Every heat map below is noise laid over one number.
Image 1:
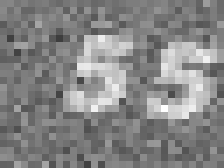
55
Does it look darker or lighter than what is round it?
lighter
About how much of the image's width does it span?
two thirds
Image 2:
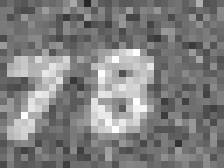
78
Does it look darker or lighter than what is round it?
lighter
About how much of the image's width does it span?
two thirds
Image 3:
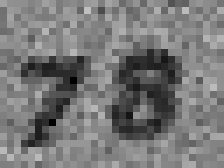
78
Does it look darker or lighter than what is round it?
darker
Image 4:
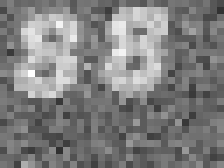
88
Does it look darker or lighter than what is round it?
lighter
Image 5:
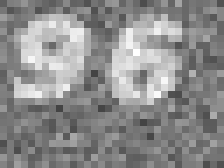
96
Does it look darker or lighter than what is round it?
lighter
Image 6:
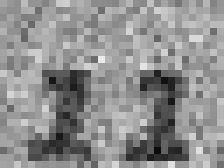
11
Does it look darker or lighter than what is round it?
darker
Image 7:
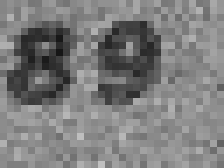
89
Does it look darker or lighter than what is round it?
darker
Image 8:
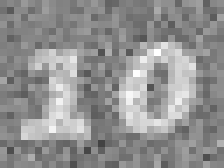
10
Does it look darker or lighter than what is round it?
lighter
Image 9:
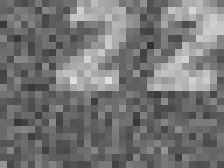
22
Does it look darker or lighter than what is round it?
lighter
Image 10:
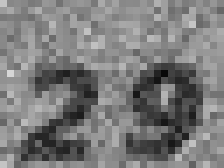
29
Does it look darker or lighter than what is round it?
darker
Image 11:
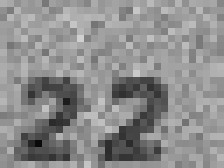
22
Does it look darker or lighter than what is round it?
darker
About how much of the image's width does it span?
two thirds
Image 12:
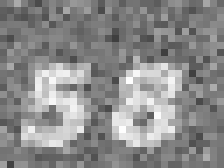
58
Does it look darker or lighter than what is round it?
lighter
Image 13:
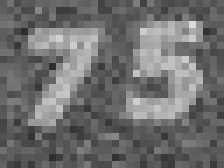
75
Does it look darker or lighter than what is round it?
lighter
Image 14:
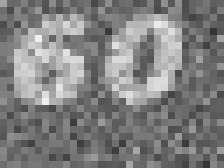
60
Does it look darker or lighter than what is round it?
lighter
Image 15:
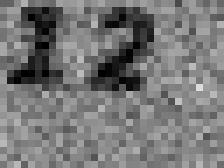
12
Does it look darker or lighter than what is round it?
darker
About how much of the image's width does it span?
two thirds
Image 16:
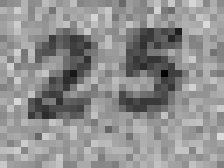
25
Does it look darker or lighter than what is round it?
darker
